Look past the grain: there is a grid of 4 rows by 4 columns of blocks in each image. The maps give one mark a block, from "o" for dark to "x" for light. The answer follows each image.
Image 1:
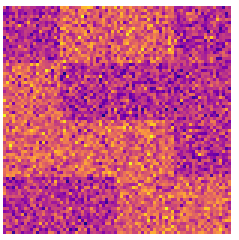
oxxo
xooo
xxxo
ooxx
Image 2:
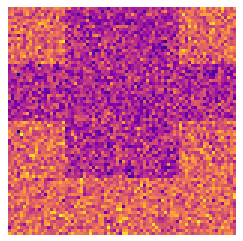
xoox
oooo
xoox
xxxx
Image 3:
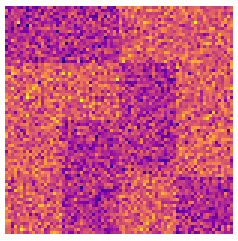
ooxx
xxox
xoox
xoxo
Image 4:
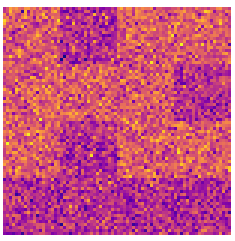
xoxx
xxxo
xoxx
oooo
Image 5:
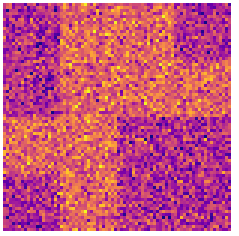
oxxo
oxxx
xxoo
oxoo
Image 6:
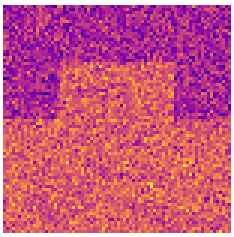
oooo
oxxo
xxxx
xxxx
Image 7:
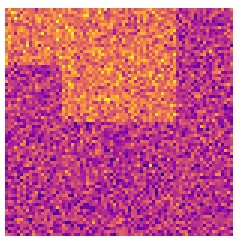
xxxo
oxxo
oooo
oooo
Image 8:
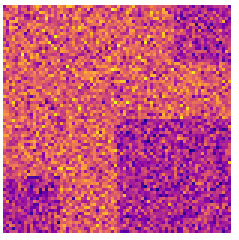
xxxo
xxxx
xxoo
oxoo
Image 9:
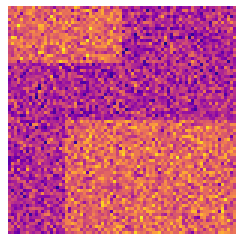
xxoo
oooo
oxxx
oxxx
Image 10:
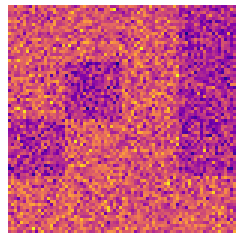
xxxo
xoxo
oxxo
xxxx
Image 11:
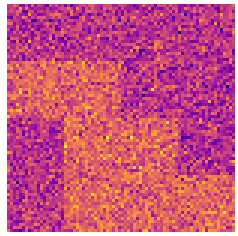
oooo
xxoo
oxxo
oxxx
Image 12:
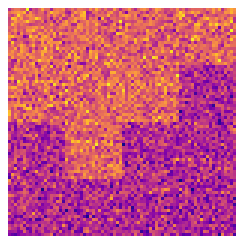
xxxx
xxxo
oxoo
oooo
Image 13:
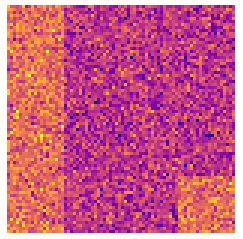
xooo
xooo
xooo
xoox
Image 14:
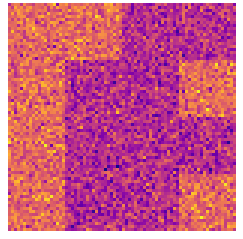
xxoo
xoox
xooo
xoox
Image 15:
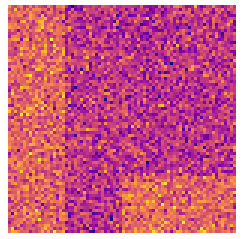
xooo
xooo
xooo
xoxx
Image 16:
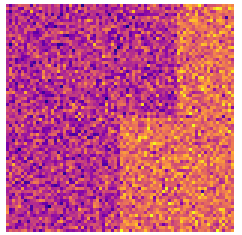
ooox
ooox
ooxx
ooxx
